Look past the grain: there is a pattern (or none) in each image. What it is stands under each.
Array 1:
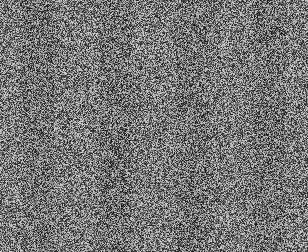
vertical stripes
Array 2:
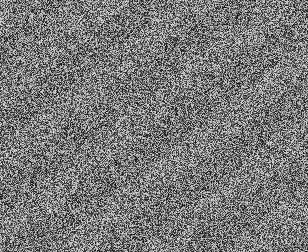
diagonal stripes
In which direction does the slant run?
bottom left to top right
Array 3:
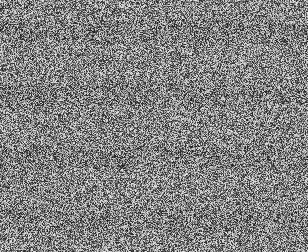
horizontal stripes
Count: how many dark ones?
4
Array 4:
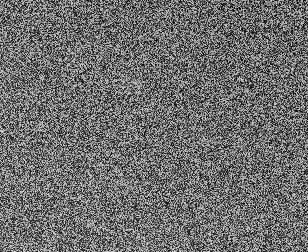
a smooth slope
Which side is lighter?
bottom left
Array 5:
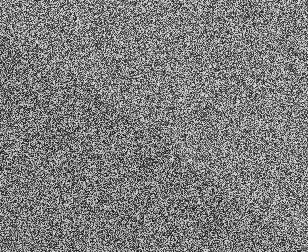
a sharp edge
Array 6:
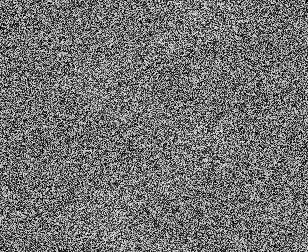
a wavy band
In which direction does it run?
top to bottom
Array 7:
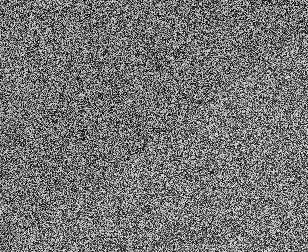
a sharp edge
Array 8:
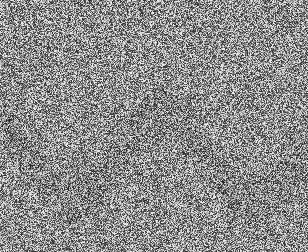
a wavy band
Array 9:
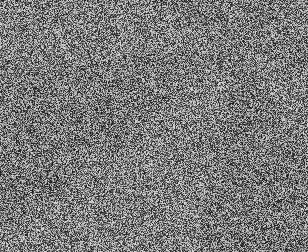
spokes from one point
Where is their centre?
top right
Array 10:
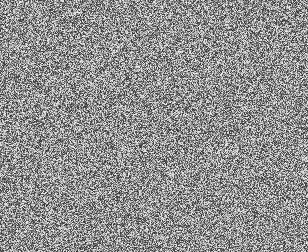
only noise
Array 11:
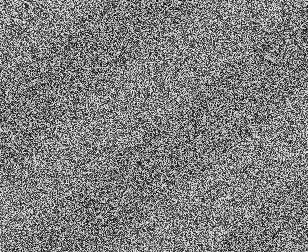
diagonal stripes
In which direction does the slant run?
bottom left to top right
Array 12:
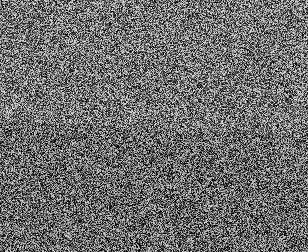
a sharp edge
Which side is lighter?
top
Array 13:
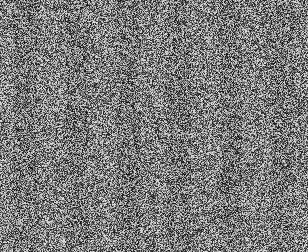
vertical stripes
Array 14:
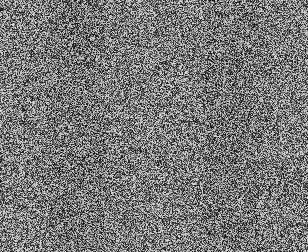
vertical stripes
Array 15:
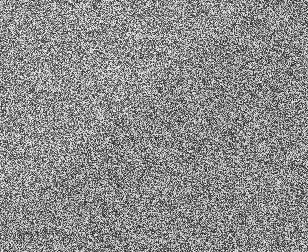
a sharp edge
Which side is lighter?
top left
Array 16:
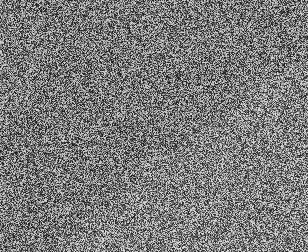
a sharp edge
